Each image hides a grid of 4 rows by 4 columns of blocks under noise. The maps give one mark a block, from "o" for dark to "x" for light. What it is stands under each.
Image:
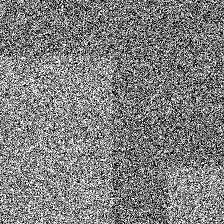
o o o o
x x o o
x x o o
x x o x
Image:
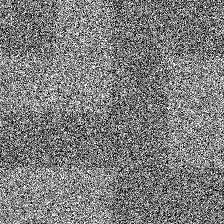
o x o o
x x o x
o o o x
x x o o
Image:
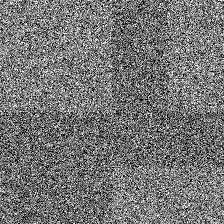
x x o x
x x o x
o o o o
o o x x
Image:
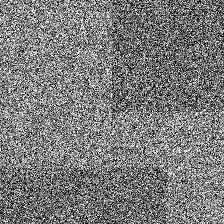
x x o o
x x o o
x x x x
o o o x
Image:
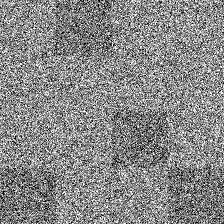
x o x x
x x x x
x x o x
o x x o
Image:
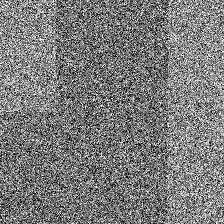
x o o x
x o o x
o o o x
o o o x
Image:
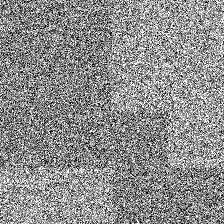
o o x x
o o x x
o o o x
x x o o
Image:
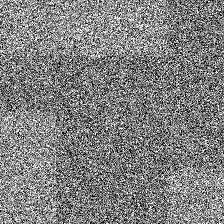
x x x o
o o o o
x o o o
x o o x
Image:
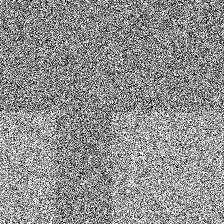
o o o o
o o o o
x o x x
x o x x
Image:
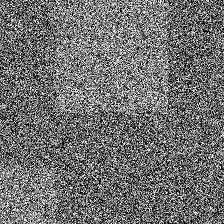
o x x o
o x x o
o o o o
x o o o
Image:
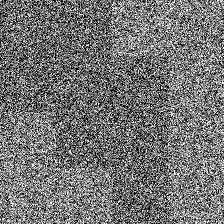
o o x x
o o o x
x o o x
x x o x
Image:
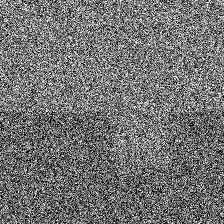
x x x x
x x x x
o o x o
o o o o
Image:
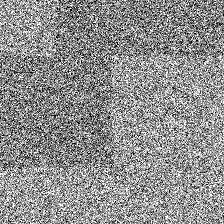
x o o o
o o x x
o o x x
x x x x
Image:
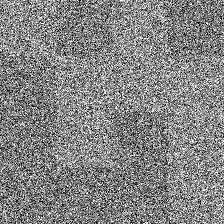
x o x o
o x x x
o x o x
o o o x
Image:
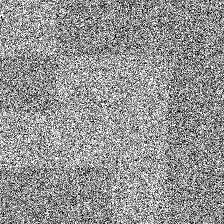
x o o o
o x x o
x x x o
o o x o
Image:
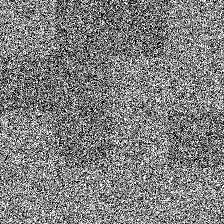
x o o x
o o x x
x o x o
x x x x
